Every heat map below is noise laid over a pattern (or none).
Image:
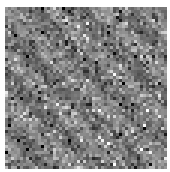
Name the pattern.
diagonal stripes
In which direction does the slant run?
top left to bottom right
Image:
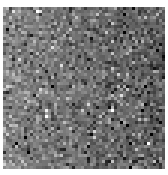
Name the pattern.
a smooth slope
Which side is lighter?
left
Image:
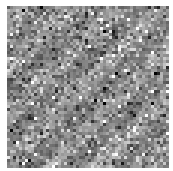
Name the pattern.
diagonal stripes
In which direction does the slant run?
bottom left to top right
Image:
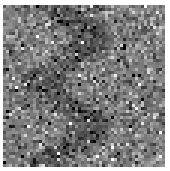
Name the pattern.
a wavy band
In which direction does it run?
top to bottom
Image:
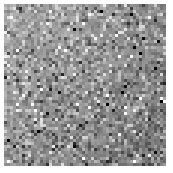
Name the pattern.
a smooth slope
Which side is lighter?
top left
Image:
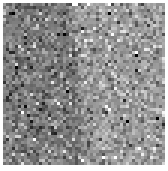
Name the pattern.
a sharp edge
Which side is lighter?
right
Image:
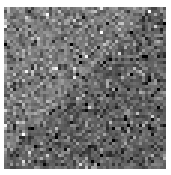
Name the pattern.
a sharp edge
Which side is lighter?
top left
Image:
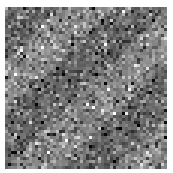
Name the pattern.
diagonal stripes
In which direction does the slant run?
bottom left to top right
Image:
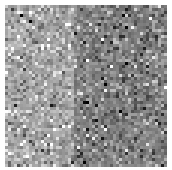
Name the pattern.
a sharp edge
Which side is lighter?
left
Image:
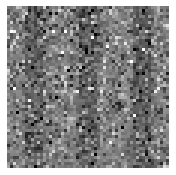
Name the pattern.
vertical stripes
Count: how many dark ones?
3
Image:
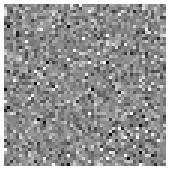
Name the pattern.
only noise
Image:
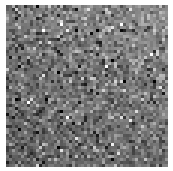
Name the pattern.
a smooth slope
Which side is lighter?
top right
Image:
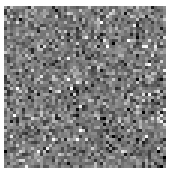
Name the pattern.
only noise
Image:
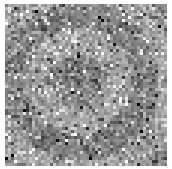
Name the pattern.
rings round one point
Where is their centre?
centre
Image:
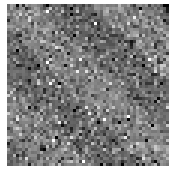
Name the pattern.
diagonal stripes
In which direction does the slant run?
top left to bottom right
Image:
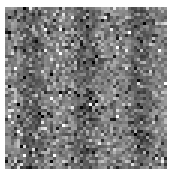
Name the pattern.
vertical stripes
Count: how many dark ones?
3
